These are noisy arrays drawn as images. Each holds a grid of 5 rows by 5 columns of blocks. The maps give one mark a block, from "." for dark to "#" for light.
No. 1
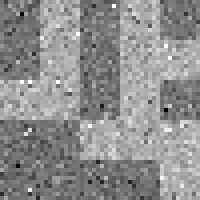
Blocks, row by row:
. # . # .
. # . # #
# # . # .
. . # # #
. . . . #
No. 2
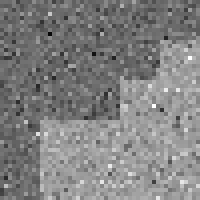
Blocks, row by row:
. . . . .
. . . . #
. . . # #
. # # # #
. # # # #
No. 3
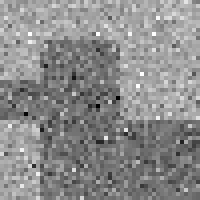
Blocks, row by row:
# # # # #
# . . # #
. . . # #
# . . . .
# . . . .
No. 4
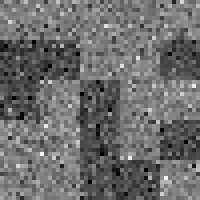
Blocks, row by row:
# # # # #
. . # # .
. # . # #
# # . # .
# # . . #
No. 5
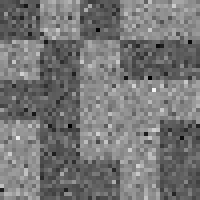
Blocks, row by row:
. # . # #
# . # . .
. . # # #
# . # # .
# . . # .
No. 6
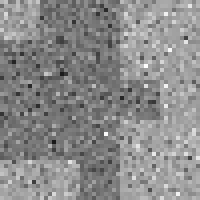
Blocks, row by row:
# . . # #
. . . # #
. . . . #
. . . # #
# # . # #
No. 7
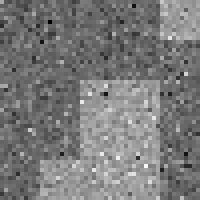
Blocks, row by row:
. . . . #
. . . . .
. . # # .
. . # # .
. # # # .
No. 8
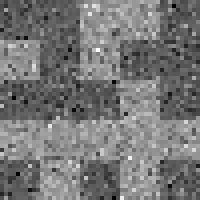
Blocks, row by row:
. . # # .
# . # . .
. . . # .
# # # # #
. # . # .
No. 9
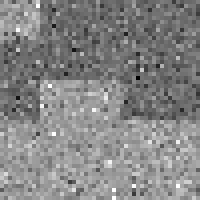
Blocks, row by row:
# . . . .
. . . . .
. # # . .
# # # # #
# # # # #
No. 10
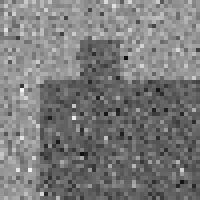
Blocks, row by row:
# # # # #
# # . # #
# . . . .
# . . . .
# . . . .
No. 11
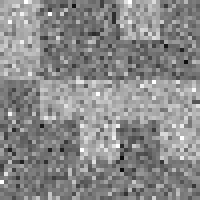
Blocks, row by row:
# . . # .
# . . . .
. # # # #
. . # . #
. . . . .
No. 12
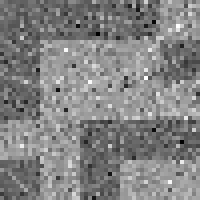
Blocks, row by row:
. . . . #
. # # # .
. # # # #
# # . . .
. # . # #
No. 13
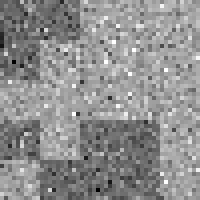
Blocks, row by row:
. . # # #
. # # # #
# # # # #
. # . . #
# . . . #
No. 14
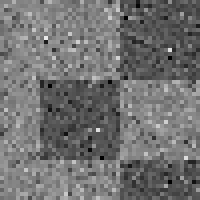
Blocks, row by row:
# # # . .
# # # . .
# . . # #
# . . # #
# # # . .
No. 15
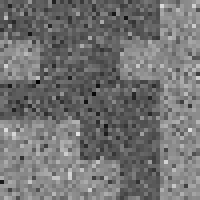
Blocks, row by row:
. . . . #
# . . # #
. . . . #
# # . . #
# # # . #
